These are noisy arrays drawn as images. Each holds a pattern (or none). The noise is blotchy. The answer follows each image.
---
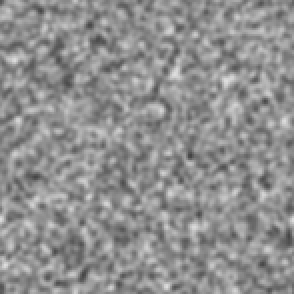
only noise
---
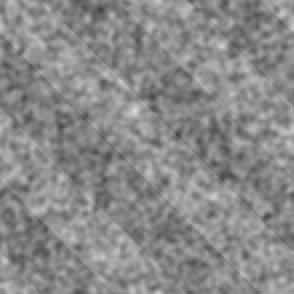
diagonal stripes
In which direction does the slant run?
top left to bottom right
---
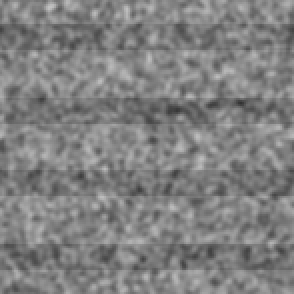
horizontal stripes
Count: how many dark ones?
4
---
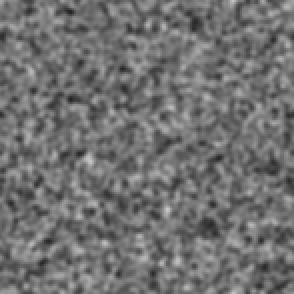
only noise
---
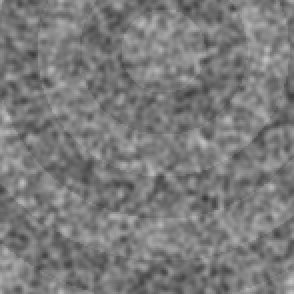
rings round one point
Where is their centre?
top middle
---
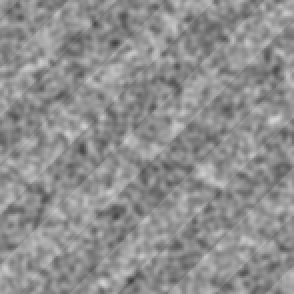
diagonal stripes
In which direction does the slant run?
bottom left to top right
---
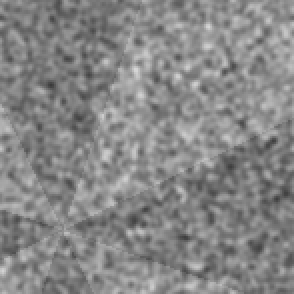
spokes from one point
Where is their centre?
bottom left
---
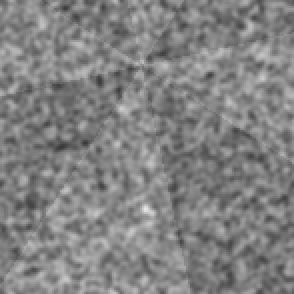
spokes from one point
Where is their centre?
top middle
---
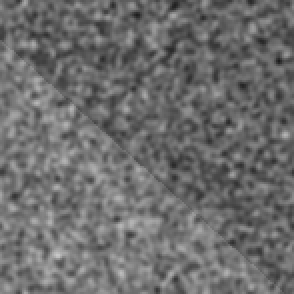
a sharp edge
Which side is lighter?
bottom left
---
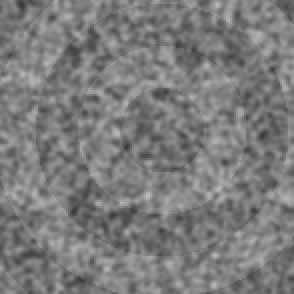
rings round one point
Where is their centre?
centre
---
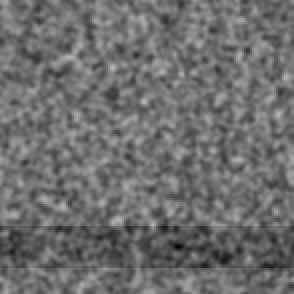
one horizontal stripe
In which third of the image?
bottom
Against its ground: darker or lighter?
darker
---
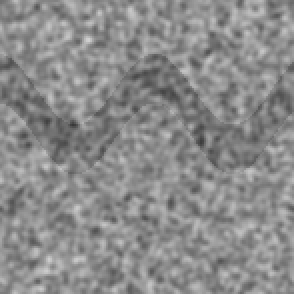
a wavy band
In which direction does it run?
left to right
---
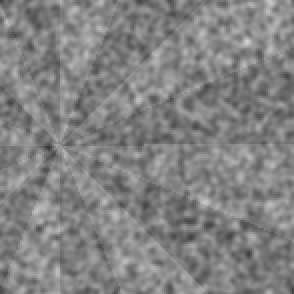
spokes from one point
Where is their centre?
middle left
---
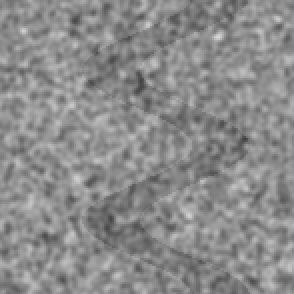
a wavy band
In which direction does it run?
top to bottom
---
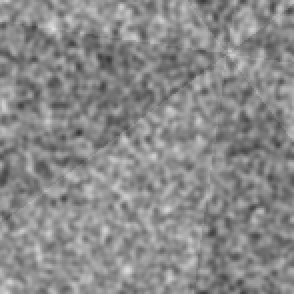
spokes from one point
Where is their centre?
top right
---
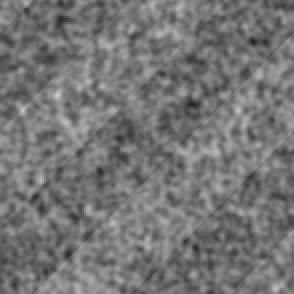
diagonal stripes
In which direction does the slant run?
bottom left to top right
